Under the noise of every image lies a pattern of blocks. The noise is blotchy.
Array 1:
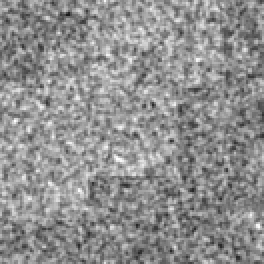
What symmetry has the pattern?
mirrored about the diagonal from the top left
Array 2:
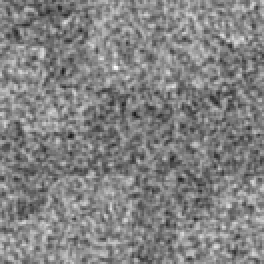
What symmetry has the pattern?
no symmetry
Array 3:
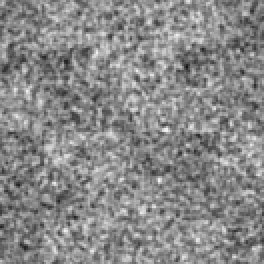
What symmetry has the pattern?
the same after a half turn
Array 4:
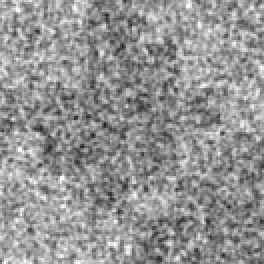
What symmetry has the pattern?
mirrored about the diagonal from the top left
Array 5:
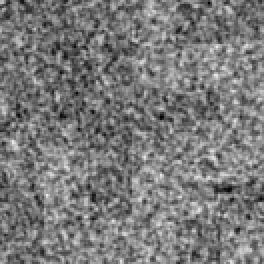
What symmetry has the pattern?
mirrored about the diagonal from the top left
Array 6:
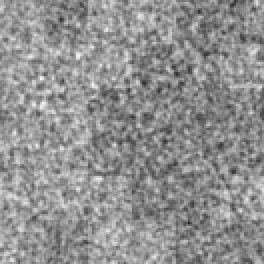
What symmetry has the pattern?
top and bottom mirror each other
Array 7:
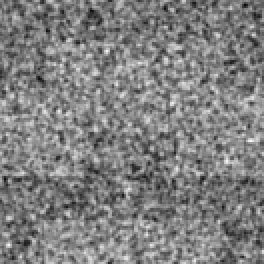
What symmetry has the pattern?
left and right mirror each other
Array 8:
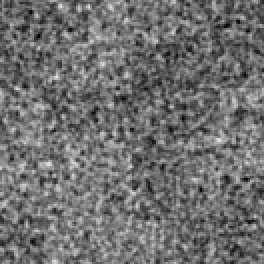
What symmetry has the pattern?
mirrored about the diagonal from the bottom left
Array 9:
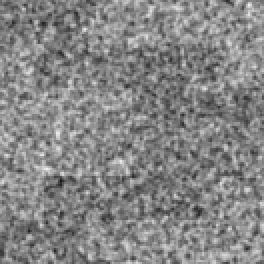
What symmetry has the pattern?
top and bottom mirror each other
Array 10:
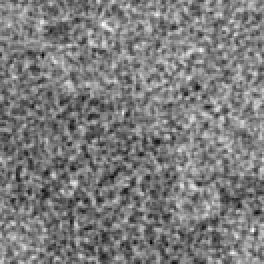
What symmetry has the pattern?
mirrored about the diagonal from the bottom left
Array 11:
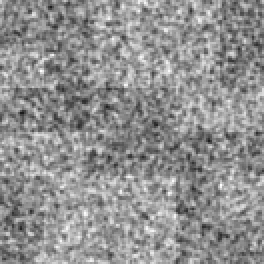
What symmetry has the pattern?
the same after a half turn
